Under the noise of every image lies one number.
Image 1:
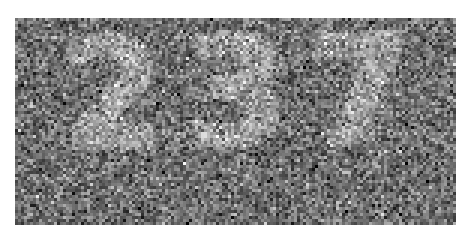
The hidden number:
237
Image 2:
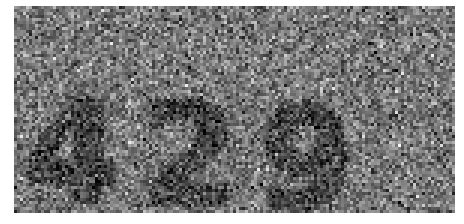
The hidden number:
429
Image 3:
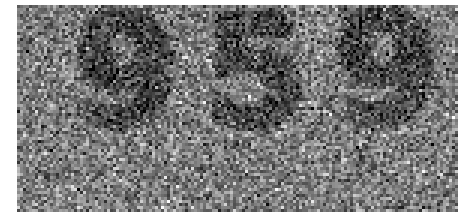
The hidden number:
959
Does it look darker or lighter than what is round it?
darker
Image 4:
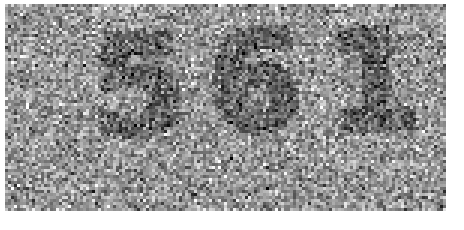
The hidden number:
561
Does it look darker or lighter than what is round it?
darker
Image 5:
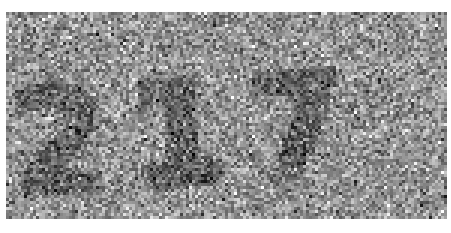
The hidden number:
217
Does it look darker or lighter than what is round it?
darker
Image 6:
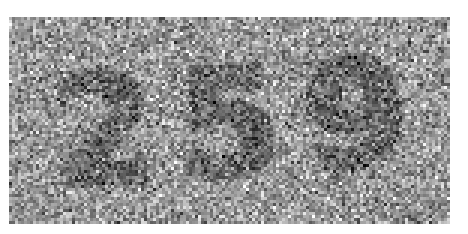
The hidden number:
259
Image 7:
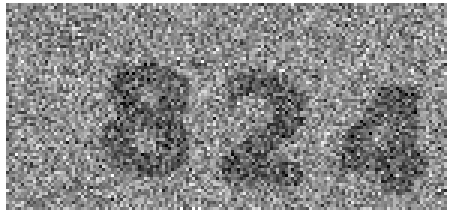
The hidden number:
824
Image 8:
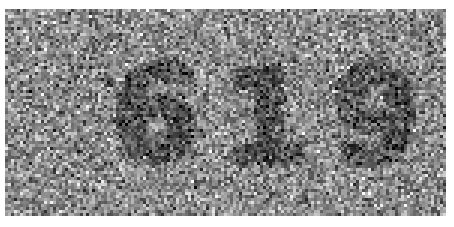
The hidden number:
619
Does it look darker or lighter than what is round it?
darker
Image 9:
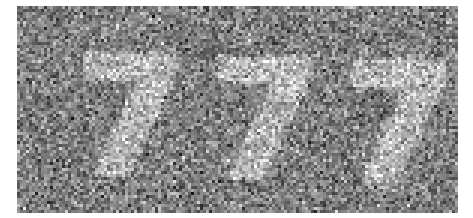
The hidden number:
777
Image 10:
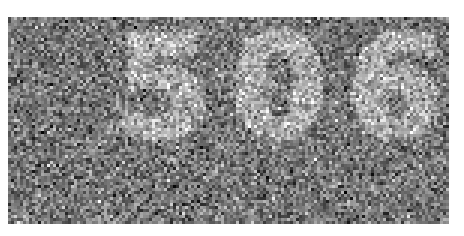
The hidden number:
506
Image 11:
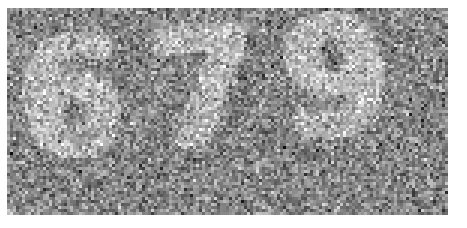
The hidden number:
679
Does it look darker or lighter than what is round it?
lighter
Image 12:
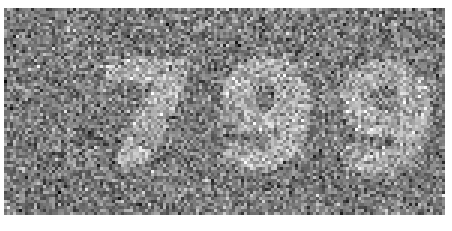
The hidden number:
799
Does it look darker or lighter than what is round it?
lighter
